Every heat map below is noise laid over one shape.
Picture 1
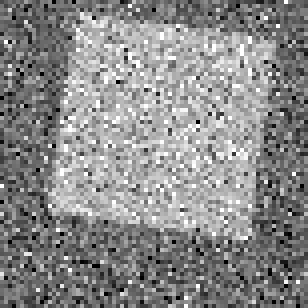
square
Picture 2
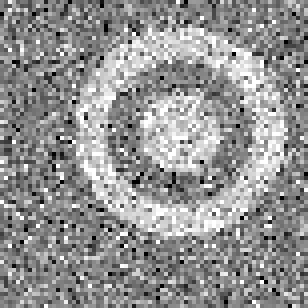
bullseye
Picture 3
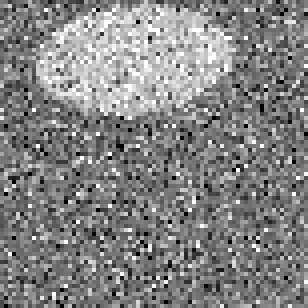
ellipse
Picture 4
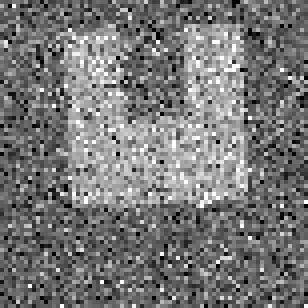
square with a notch
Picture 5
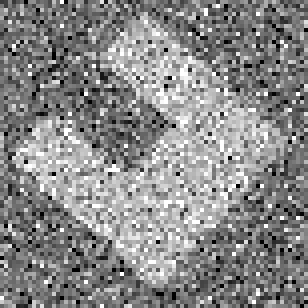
square with a notch
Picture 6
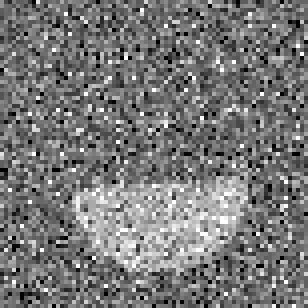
half disc
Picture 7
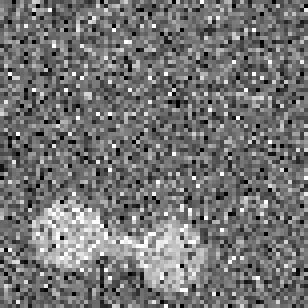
dumbbell
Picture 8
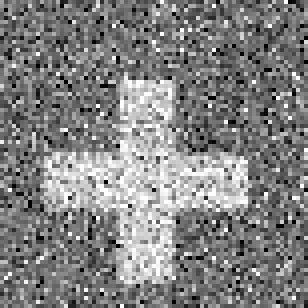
cross
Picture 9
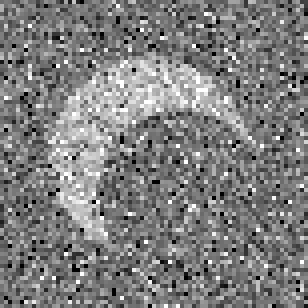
crescent
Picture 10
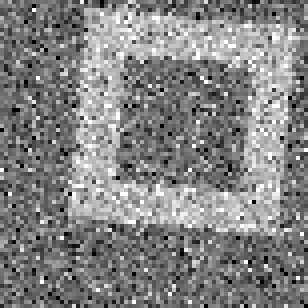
square frame
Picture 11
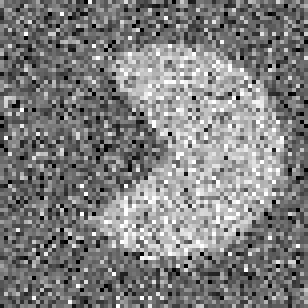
disc with a wedge cut out
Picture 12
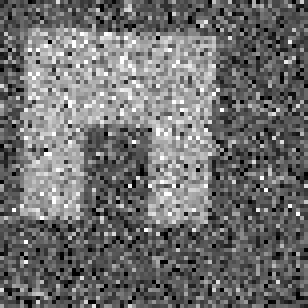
square with a notch
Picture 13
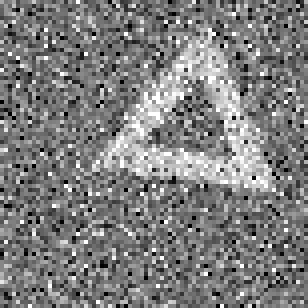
triangle frame
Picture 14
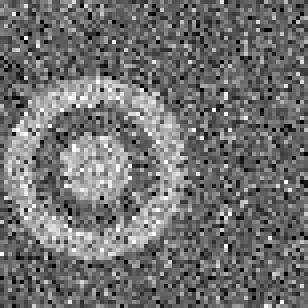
bullseye
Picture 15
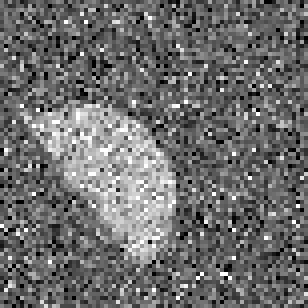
half disc
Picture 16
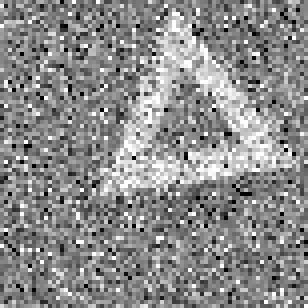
triangle frame
